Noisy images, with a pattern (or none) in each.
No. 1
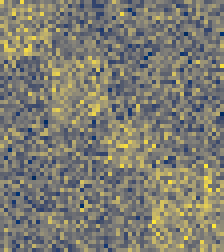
blocks along the diagonal
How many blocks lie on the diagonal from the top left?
4
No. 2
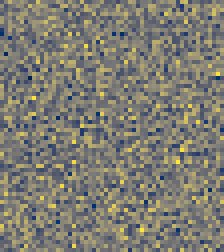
only noise
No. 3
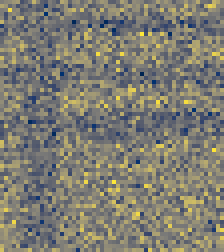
bands of rows crossing bands of columns
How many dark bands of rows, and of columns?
3 and 1
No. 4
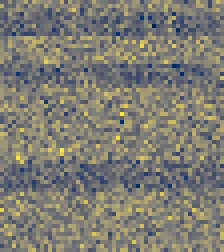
bands of rows
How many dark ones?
3
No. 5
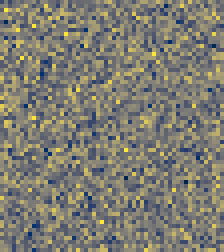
only noise
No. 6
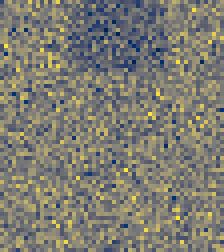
one block
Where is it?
top middle
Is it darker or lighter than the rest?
darker
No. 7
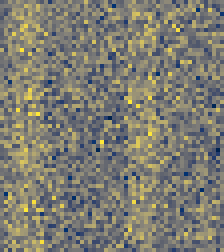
bands of columns
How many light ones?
2
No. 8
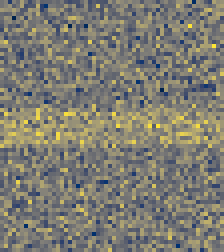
one band of rows
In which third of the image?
middle
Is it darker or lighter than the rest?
lighter
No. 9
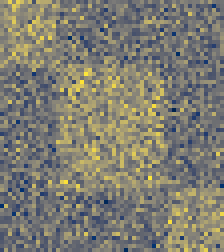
blocks along the diagonal
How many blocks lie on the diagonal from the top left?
3
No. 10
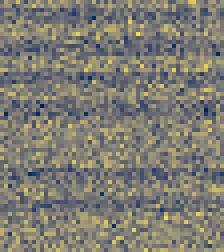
bands of rows
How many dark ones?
6
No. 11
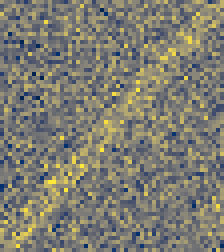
a diagonal band
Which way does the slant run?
bottom left to top right
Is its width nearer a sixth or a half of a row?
a sixth
